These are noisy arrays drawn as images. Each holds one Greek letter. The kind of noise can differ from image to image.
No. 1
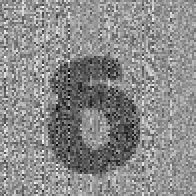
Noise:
columns of uneven size
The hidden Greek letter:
delta
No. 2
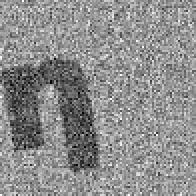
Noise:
low rank plus noise
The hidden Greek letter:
eta
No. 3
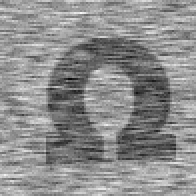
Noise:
streaked along the rows
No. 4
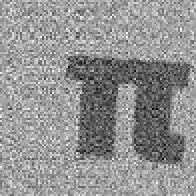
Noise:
low rank plus noise
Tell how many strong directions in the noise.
three or four
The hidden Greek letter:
pi
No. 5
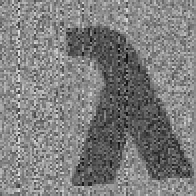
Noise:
columns of uneven size
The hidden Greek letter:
lambda
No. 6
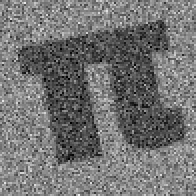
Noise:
independent entries
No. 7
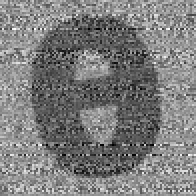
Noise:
rows of uneven size
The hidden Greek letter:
theta
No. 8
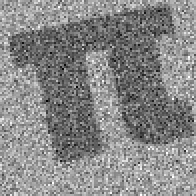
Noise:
independent entries
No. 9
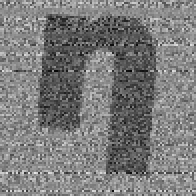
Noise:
rows of uneven size
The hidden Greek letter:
eta
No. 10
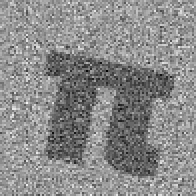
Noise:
low rank plus noise
